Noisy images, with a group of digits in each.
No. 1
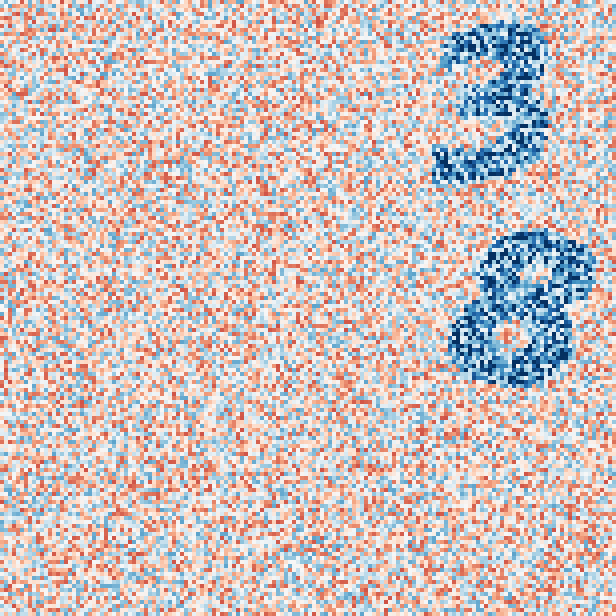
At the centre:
nothing
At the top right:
3
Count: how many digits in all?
2
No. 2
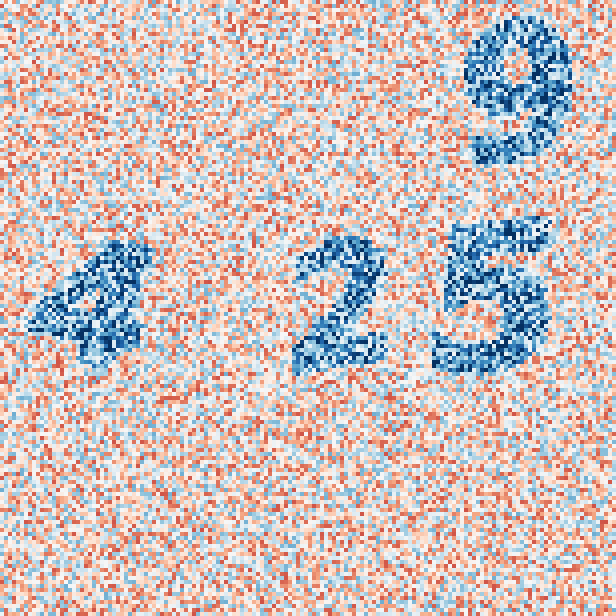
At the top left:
nothing
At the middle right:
5
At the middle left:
4
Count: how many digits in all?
4
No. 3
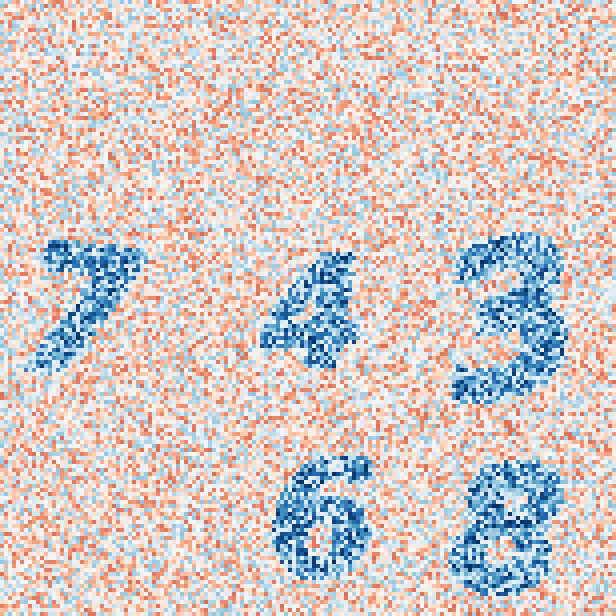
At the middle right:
3
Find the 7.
middle left
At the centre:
4
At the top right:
nothing
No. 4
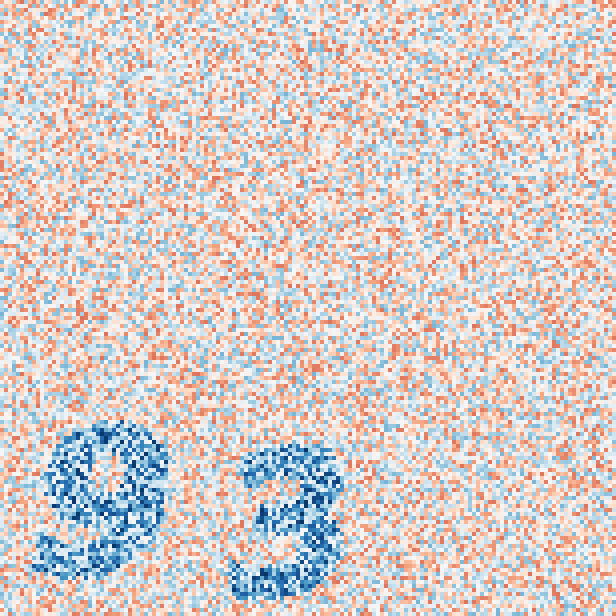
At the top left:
nothing
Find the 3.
bottom middle
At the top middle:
nothing
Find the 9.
bottom left
